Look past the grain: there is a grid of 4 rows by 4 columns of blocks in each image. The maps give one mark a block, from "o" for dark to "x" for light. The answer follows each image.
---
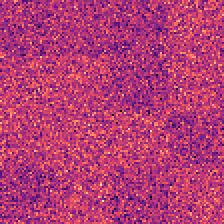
o o o x
x x o x
x x x o
o x o x
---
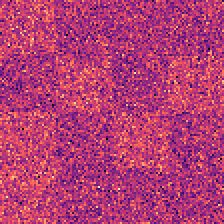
x o o o
o x o x
x o x o
x o o o
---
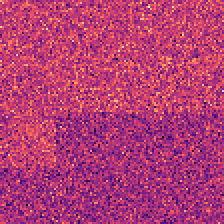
x x x x
x x x x
x o o o
o o o o
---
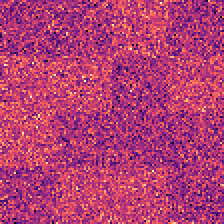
o o x o
x x o x
x o o o
o x x o
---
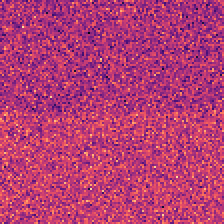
o o o o
o o o o
x x x x
x x x x
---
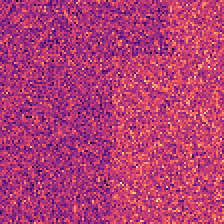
o o o x
o o x x
o o x x
o o x x
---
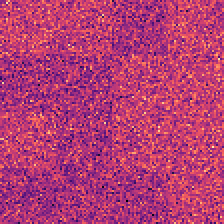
x x o x
o o x x
x o x x
o o o x
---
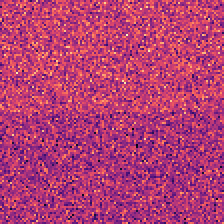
x x x x
x x x x
o o o o
o o o o
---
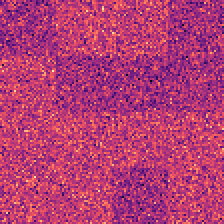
o x x o
x o o o
x x x x
x x o x
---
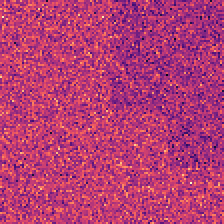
x x o o
x x o o
x x x o
x x x x
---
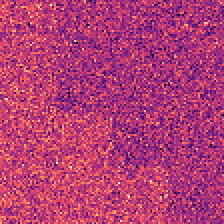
x o o o
x o o o
x x o o
x x x o
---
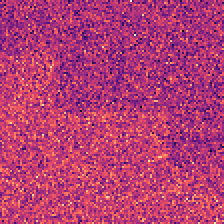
o o o o
x o o o
x x x o
x x x x
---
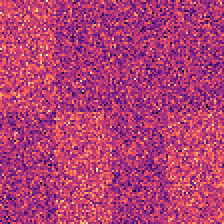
x o o o
x o o o
o x o x
o x o x
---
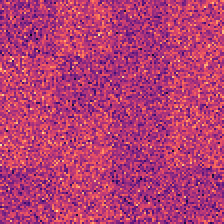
o x o x
x o o x
x x o x
o x o o
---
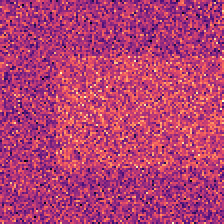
o o o o
o x x x
o x x x
o o o o
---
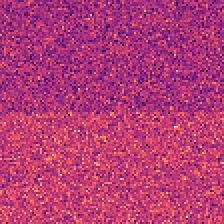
o o o o
o o o o
x x x x
x x x x
